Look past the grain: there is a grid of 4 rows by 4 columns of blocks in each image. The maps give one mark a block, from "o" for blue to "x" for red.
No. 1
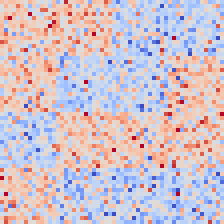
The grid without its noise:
x x o o
x o o x
o x x x
x o o o
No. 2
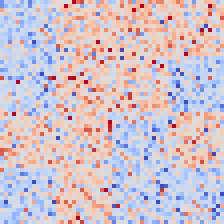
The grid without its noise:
o x x x
o x x o
x x o x
o x o o
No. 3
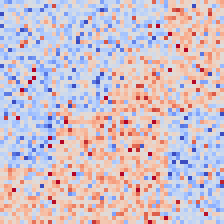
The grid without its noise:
o o o x
o o x x
o x x o
x x x o
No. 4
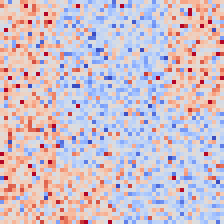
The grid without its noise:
x o o x
x o o x
x o o o
x x o o
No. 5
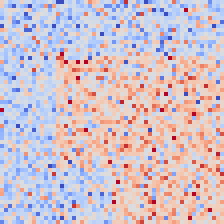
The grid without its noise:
o o o o
o x x x
o x x x
o o x x
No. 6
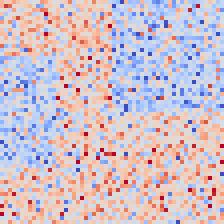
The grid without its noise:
x x o o
o x o o
o x x x
x x x x
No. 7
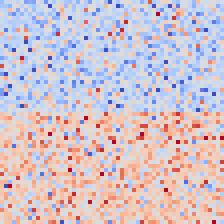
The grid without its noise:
o o o o
o o o o
x x x x
x x x x
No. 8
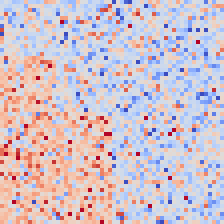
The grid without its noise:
o o o o
x o o o
x x o o
x x o o
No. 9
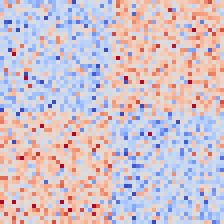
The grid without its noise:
o o x x
o o x x
x x o o
x x o o
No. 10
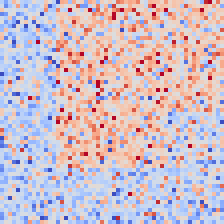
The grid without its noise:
o x x x
o x x x
o x x o
o o o o
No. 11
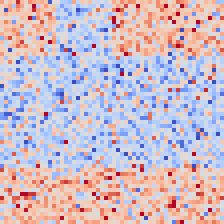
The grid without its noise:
x o x x
o o o o
o o o o
x x x x
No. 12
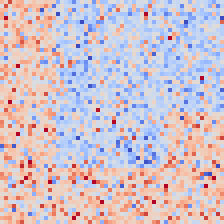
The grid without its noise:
x o o o
x o o o
x o o x
x x x x
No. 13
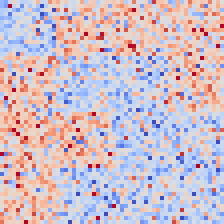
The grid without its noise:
o x x x
x o o x
x x o o
x o o o
